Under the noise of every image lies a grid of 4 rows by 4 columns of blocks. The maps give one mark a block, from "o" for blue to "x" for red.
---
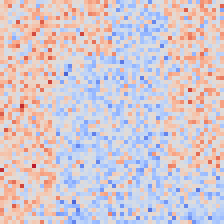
x x o x
x o o x
x o o x
x o o o
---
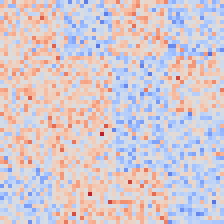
x o x o
x x o x
x x o o
o x x o
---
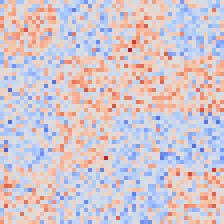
x o x o
o x x x
o x o o
x o o x
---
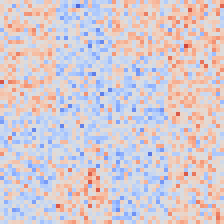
x o x x
x o o x
o o o x
o x o x
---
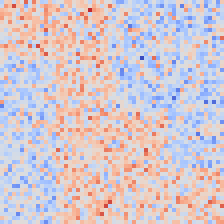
x x o o
o x o o
o x x o
o x x x
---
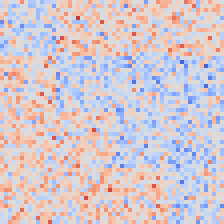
o x x x
x o o o
x x o o
x x x o
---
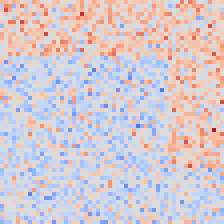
x x x x
o o o x
o o o x
o o o o
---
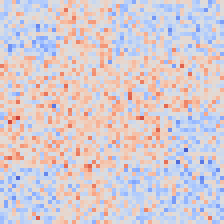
o x o o
x x x x
x x x o
o x o o
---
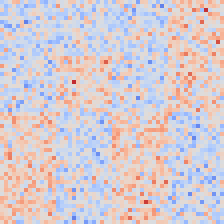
o o o x
o x o x
x o x o
x o x o
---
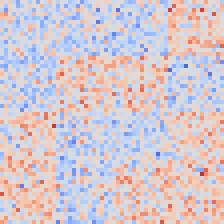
o o o x
o x x o
x o o x
x o x x
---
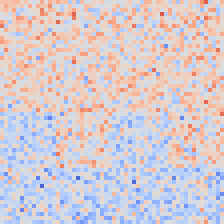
x x x x
x x x x
o x o x
o o o o
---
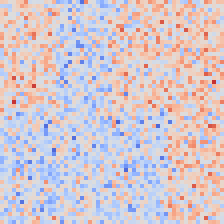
x o x x
x o x x
o o o x
o o o x
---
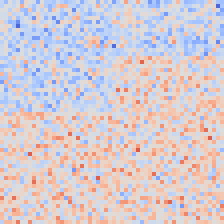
o o o o
o o x x
x x x x
x x x x
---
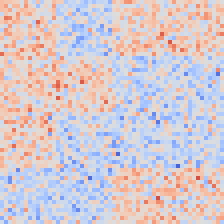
x o x x
x x o o
x o o o
o o x x
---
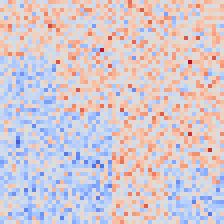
x x x x
o x x x
o o x x
o o x o
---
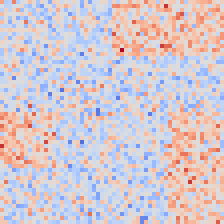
o o x x
o o o o
x o o x
o o o x
